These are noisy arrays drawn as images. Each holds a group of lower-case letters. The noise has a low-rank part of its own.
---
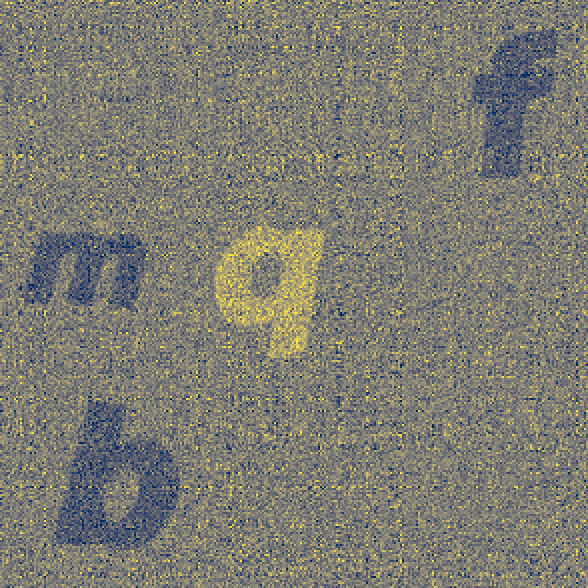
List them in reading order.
top right: dark f; middle left: dark m; centre: light q; bottom left: dark b
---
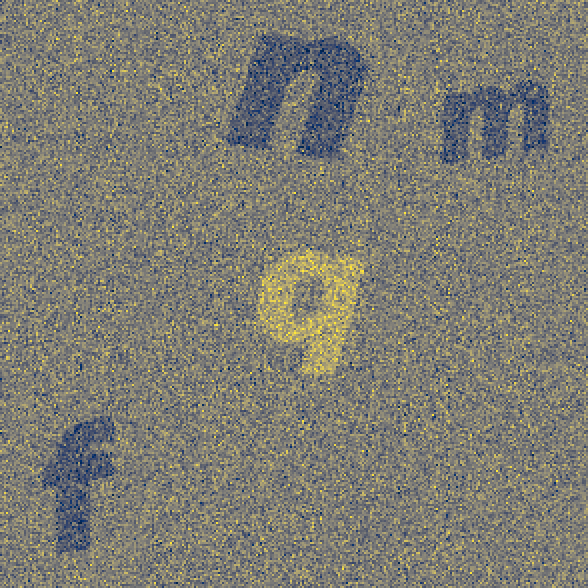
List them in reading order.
top middle: dark n; top right: dark m; centre: light q; bottom left: dark f
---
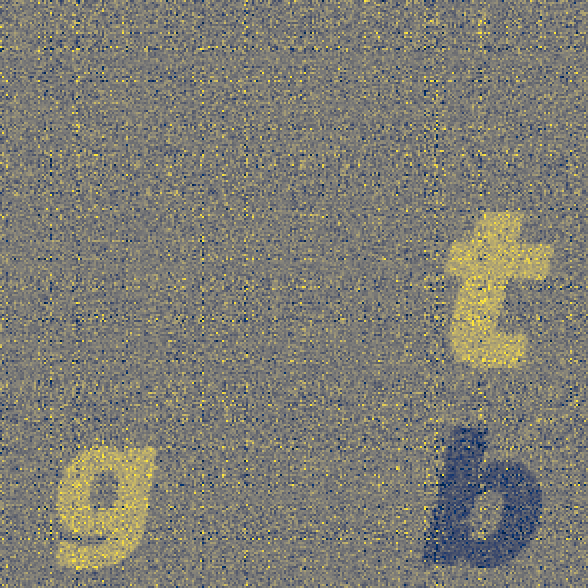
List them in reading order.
middle right: light t; bottom left: light g; bottom right: dark b
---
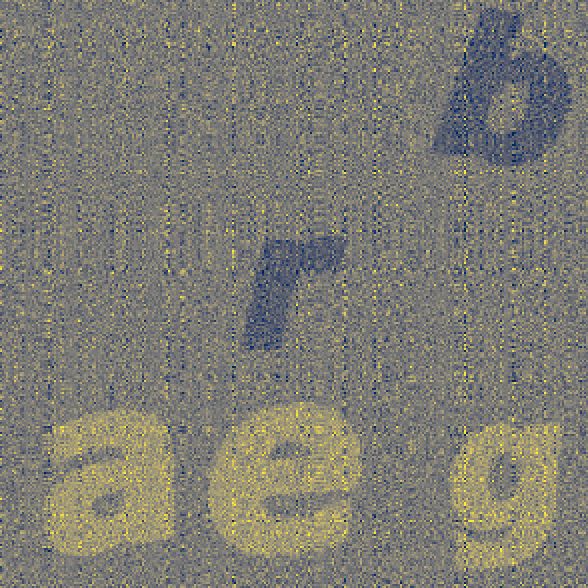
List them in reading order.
top right: dark b; centre: dark r; bottom left: light a; bottom middle: light e; bottom right: light g
